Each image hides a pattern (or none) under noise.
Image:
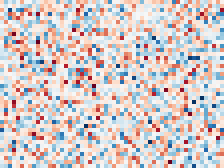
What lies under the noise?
only noise
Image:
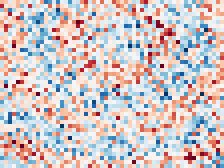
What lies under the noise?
rings round one point
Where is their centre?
top middle
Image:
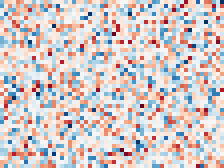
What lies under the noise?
only noise
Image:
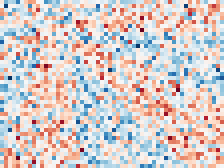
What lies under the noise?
spokes from one point
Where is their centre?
top left
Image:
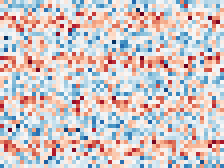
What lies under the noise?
horizontal stripes
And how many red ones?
4
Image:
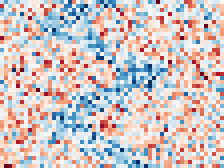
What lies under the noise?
a wavy band
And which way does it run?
top to bottom
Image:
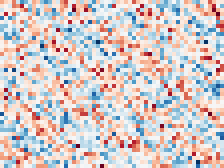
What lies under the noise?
diagonal stripes
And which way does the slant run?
top left to bottom right
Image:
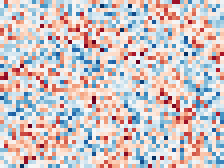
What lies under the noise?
rings round one point
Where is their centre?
bottom left
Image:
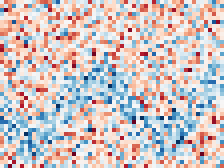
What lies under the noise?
a wavy band
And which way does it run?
left to right
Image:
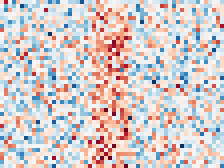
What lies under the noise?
one vertical stripe
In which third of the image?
middle
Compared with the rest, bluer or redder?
redder
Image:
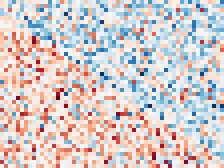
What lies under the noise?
a sharp edge
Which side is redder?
bottom left
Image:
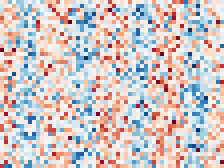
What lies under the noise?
vertical stripes
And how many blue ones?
4
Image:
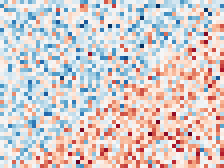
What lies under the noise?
a sharp edge
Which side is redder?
bottom right
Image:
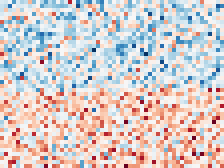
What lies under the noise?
a sharp edge
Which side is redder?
bottom
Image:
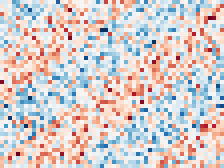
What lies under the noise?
diagonal stripes
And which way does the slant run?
bottom left to top right
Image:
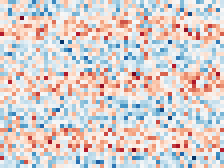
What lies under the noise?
horizontal stripes
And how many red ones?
3
